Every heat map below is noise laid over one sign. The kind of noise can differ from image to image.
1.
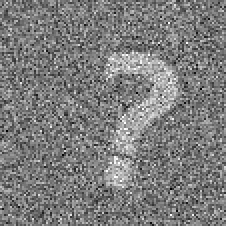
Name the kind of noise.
independent entries
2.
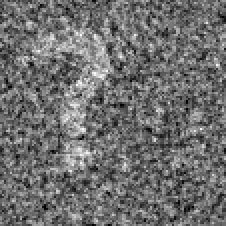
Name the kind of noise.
blotchy
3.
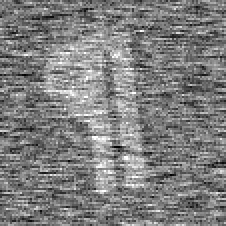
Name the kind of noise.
streaked along the rows
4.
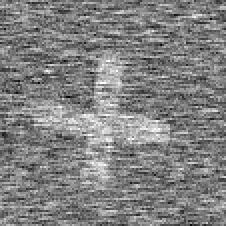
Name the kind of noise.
streaked along the rows
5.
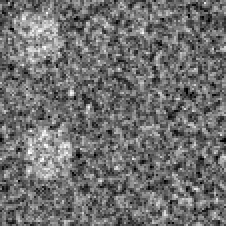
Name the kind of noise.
blotchy
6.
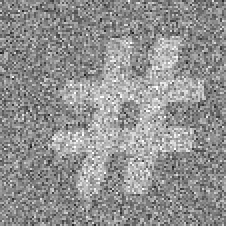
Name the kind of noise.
independent entries
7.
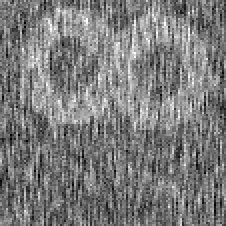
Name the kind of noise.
streaked along the columns
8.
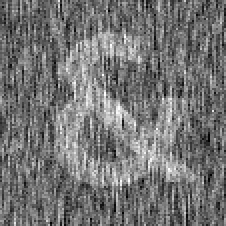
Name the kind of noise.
streaked along the columns
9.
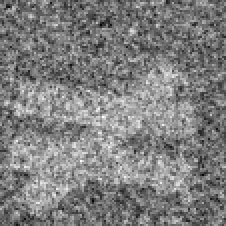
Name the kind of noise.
blotchy
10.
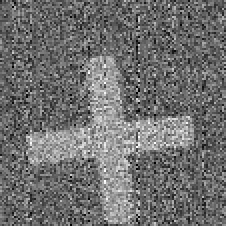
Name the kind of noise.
columns of uneven size
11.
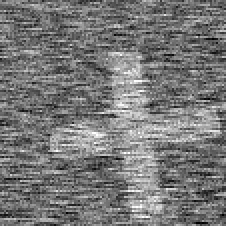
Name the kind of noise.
streaked along the rows
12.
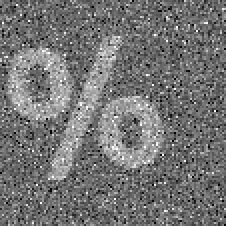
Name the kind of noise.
heavy tails
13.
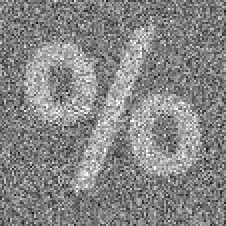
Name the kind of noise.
low rank plus noise
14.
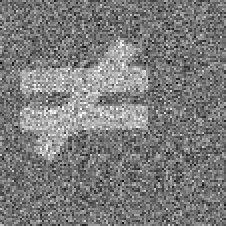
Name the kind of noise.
low rank plus noise
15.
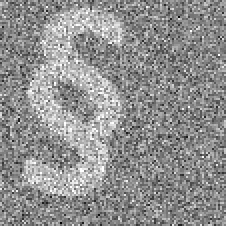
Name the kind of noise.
independent entries
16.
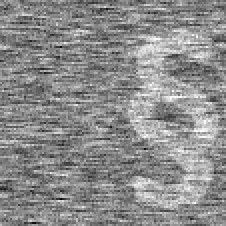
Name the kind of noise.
streaked along the rows
